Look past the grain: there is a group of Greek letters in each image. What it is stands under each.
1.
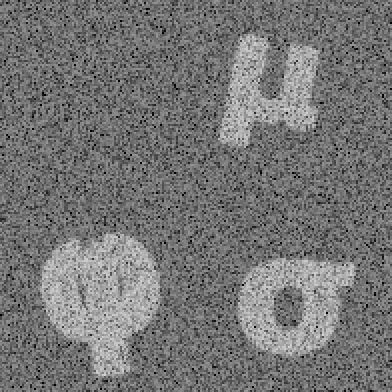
top right: mu; bottom left: phi; bottom right: sigma
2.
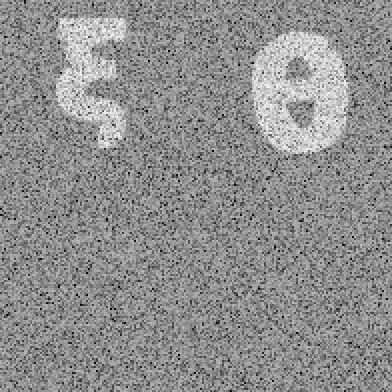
top left: xi; top right: theta
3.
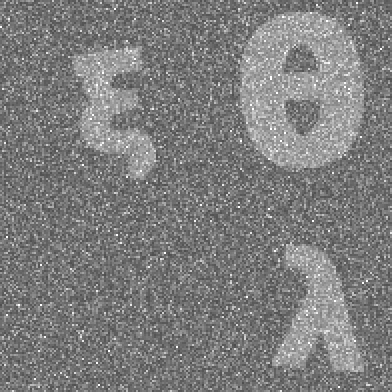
top left: xi; top right: theta; bottom right: lambda
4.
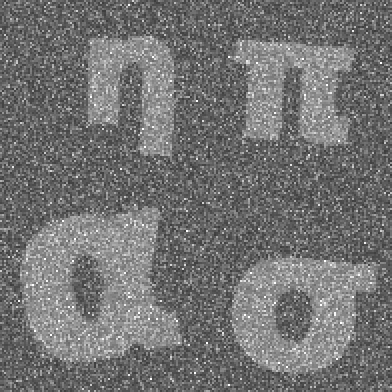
top left: eta; top right: pi; bottom left: alpha; bottom right: sigma
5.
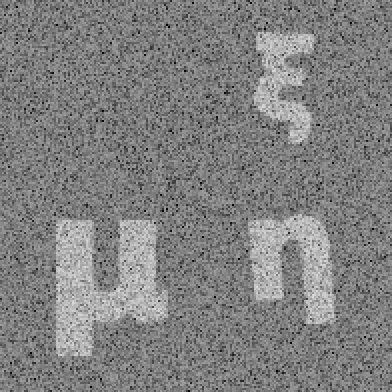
top right: xi; bottom left: mu; bottom right: eta
